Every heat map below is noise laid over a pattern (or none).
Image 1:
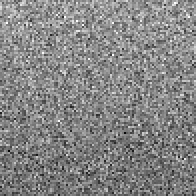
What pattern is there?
a smooth slope
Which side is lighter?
top
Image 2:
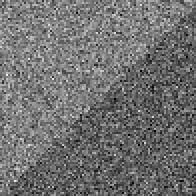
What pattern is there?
a sharp edge
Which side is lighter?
top left
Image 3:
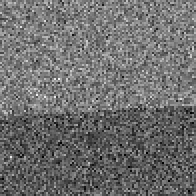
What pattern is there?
a sharp edge
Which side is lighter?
top
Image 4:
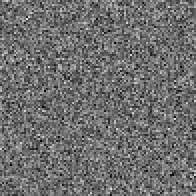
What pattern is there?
only noise
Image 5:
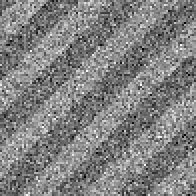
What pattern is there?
diagonal stripes
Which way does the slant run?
bottom left to top right
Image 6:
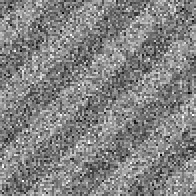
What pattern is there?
diagonal stripes
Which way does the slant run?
bottom left to top right
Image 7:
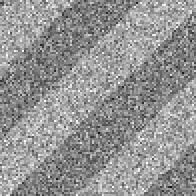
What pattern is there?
diagonal stripes
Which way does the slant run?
bottom left to top right
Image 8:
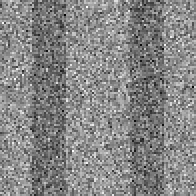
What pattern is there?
vertical stripes
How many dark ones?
2
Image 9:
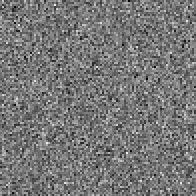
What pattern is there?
only noise
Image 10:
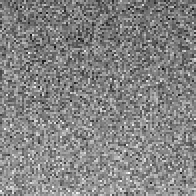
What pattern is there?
a smooth slope
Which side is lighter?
bottom
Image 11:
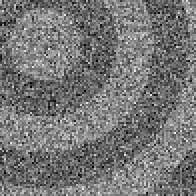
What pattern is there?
rings round one point
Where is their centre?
top left
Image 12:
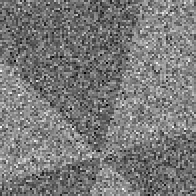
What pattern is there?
spokes from one point
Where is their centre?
bottom middle
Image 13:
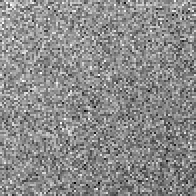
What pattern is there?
a smooth slope
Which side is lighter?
top left
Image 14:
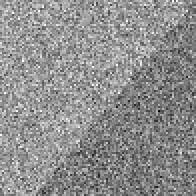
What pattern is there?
a sharp edge
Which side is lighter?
top left
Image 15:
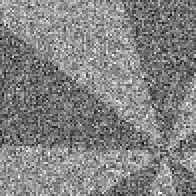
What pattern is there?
spokes from one point
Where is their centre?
bottom right
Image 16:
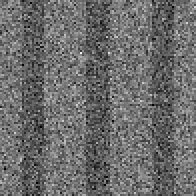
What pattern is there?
vertical stripes
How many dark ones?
3
